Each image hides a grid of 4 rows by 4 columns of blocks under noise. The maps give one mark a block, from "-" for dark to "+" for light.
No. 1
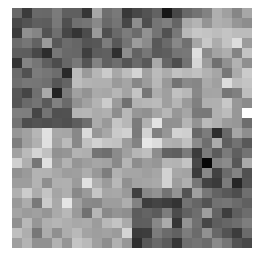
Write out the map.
- - - +
- + + +
+ + + -
+ + - -
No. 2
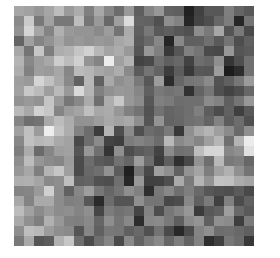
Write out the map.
+ + - -
+ + - -
+ - - +
+ - - -
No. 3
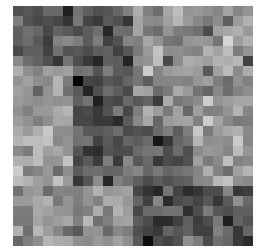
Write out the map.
- - + +
+ - + +
+ - - +
+ + - -
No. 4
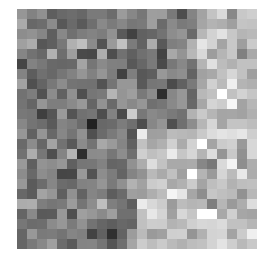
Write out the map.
- - - +
- - - +
- - + +
- - + +
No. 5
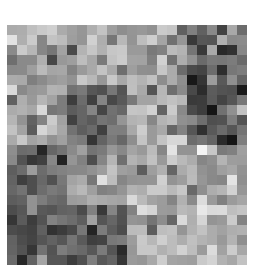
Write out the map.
+ + + -
+ - + -
- + + +
- - + +
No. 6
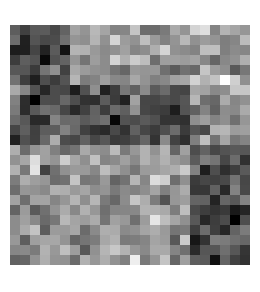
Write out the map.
- + + +
- - - +
+ + + -
+ + + -
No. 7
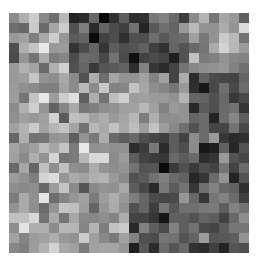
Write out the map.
+ - - +
+ + + -
+ + - -
+ + - -
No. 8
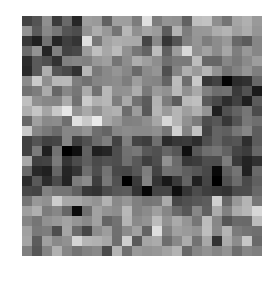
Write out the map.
- + + +
+ + + -
- - - -
+ + + +
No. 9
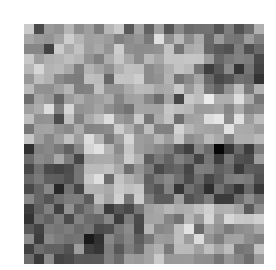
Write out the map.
+ + + -
+ + + +
- + - -
- - + +
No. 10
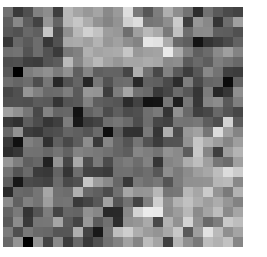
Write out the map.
- + + -
- - - -
- - - +
- - + +
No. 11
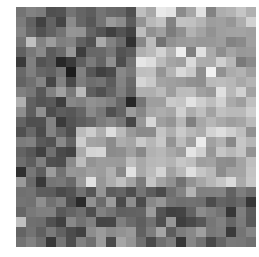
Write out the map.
- - + +
- - + +
- + + +
- - - -
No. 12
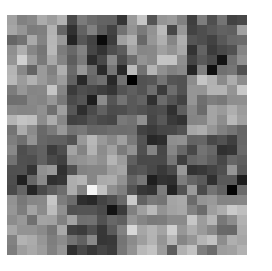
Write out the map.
+ - + -
+ - - +
- + - -
+ - + +
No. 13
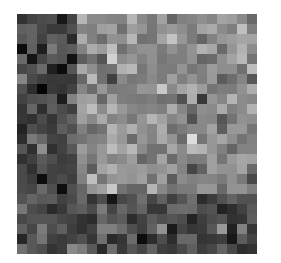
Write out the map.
- + + +
- + + +
- + + +
- - - -
